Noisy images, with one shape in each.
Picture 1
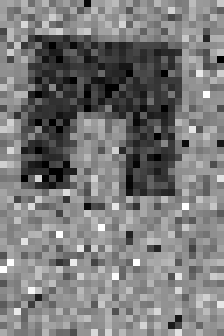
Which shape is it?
square with a notch
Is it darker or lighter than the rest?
darker
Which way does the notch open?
down
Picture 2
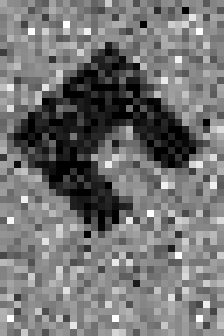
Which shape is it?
square with a notch
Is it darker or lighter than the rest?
darker
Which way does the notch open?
down and right
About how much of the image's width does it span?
nearly all
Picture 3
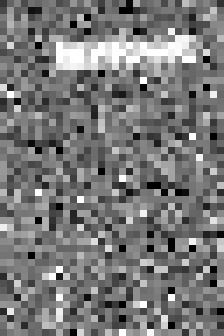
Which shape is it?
bar
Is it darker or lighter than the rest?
lighter
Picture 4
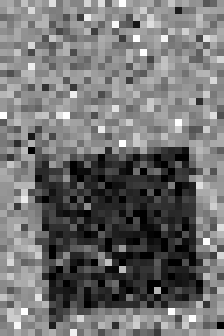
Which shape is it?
square
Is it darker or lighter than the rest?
darker
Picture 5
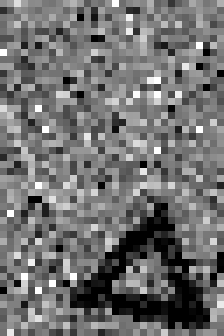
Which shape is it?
triangle frame
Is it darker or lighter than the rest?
darker
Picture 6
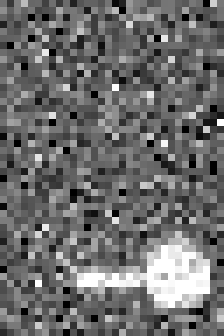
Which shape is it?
lollipop
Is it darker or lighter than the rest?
lighter
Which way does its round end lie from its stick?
right
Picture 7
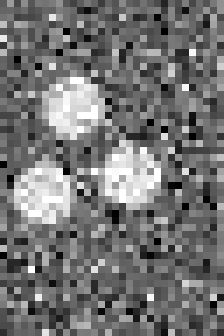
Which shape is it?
three dots
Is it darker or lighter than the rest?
lighter
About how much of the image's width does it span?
two thirds
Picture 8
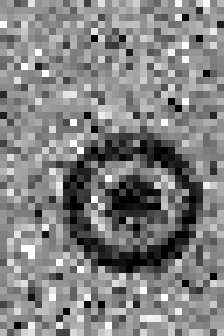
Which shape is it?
bullseye
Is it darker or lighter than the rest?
darker
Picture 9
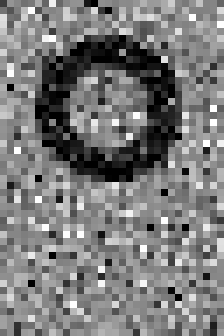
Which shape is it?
ring
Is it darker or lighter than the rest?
darker
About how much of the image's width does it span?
two thirds
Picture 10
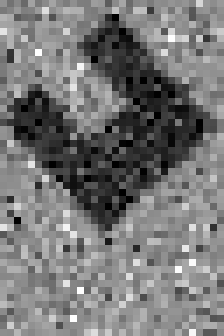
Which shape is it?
square with a notch
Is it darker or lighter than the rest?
darker
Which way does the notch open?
up and left
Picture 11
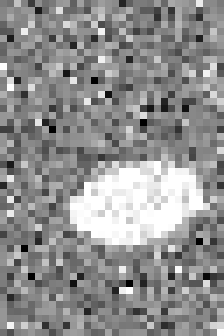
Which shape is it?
ellipse
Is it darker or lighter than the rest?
lighter
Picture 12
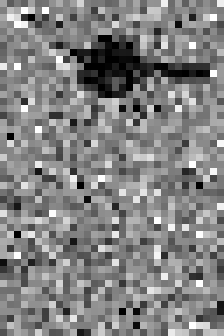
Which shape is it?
lollipop
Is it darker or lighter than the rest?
darker
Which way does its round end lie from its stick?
left
